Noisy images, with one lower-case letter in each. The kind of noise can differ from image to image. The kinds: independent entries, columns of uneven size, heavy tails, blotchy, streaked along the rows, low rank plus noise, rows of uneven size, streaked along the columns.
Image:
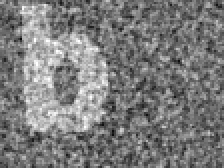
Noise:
blotchy
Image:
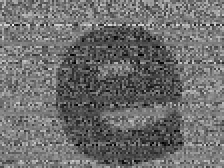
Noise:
rows of uneven size
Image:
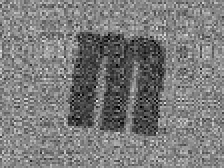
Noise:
low rank plus noise
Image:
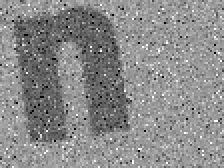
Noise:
heavy tails
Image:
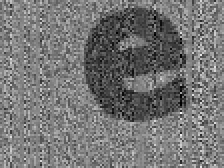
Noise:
columns of uneven size
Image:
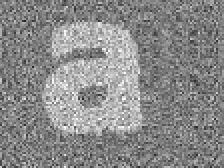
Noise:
low rank plus noise
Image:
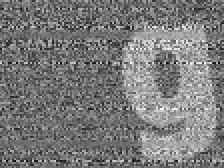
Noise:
rows of uneven size
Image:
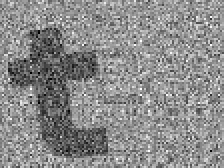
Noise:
low rank plus noise
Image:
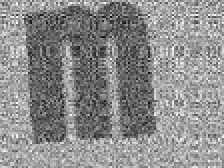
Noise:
low rank plus noise
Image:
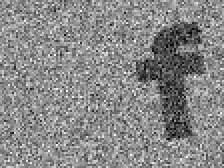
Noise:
independent entries
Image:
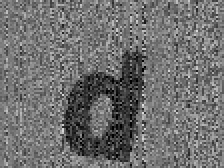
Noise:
columns of uneven size
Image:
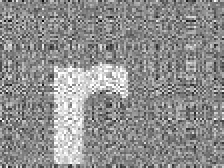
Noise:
low rank plus noise
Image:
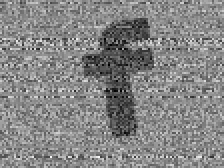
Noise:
rows of uneven size
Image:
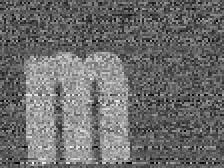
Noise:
rows of uneven size
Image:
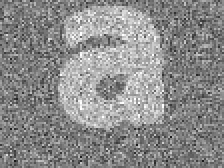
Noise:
low rank plus noise
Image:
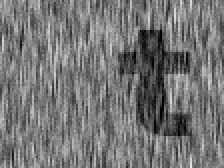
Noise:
streaked along the columns
